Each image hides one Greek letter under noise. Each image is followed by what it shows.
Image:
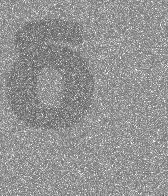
dark delta
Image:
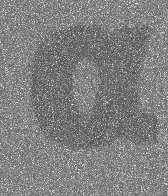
dark alpha
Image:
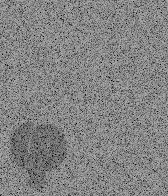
dark phi, bottom left
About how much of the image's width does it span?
a third
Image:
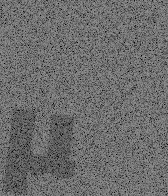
dark mu, bottom left
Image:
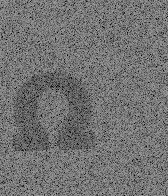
dark omega
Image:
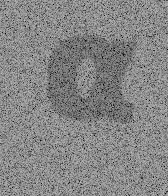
dark alpha
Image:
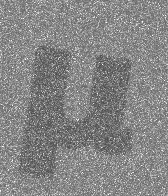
dark mu
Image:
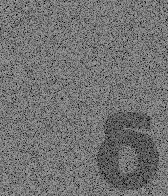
dark delta, bottom right
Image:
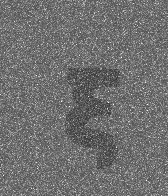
dark xi
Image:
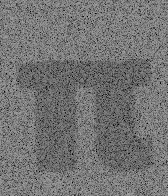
dark pi
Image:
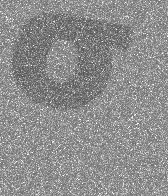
dark sigma
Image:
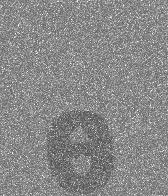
dark theta, bottom middle
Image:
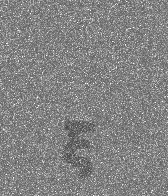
dark xi, bottom middle
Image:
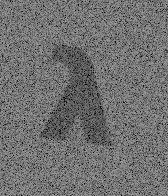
dark lambda
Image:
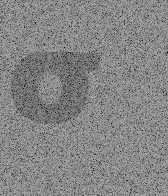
dark sigma
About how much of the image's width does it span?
half
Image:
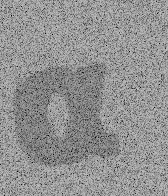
dark alpha
